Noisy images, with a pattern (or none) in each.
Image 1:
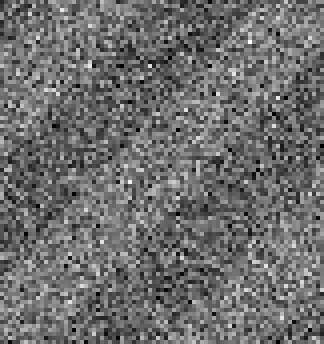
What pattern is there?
diagonal stripes
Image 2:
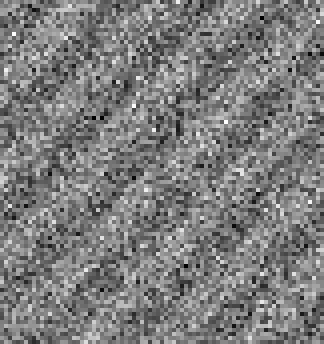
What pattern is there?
diagonal stripes
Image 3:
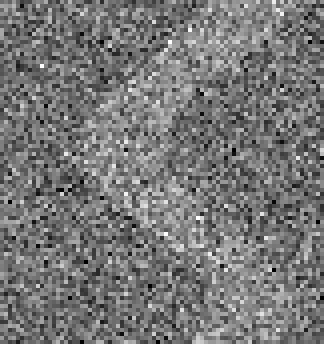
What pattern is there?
a wavy band
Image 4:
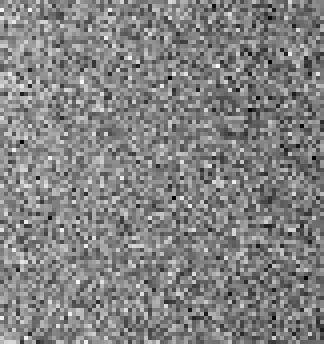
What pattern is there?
a smooth slope
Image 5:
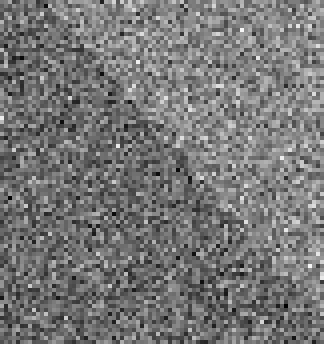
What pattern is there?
a sharp edge
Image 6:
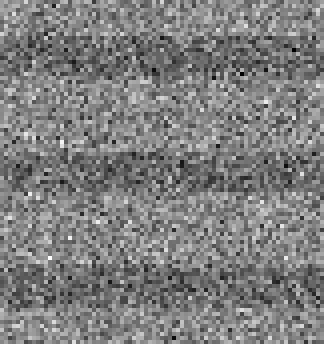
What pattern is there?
horizontal stripes
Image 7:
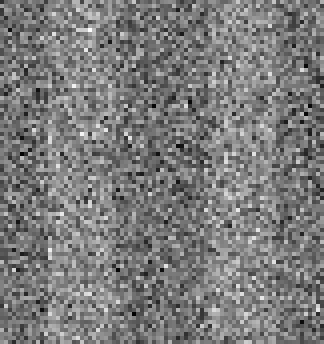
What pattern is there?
vertical stripes
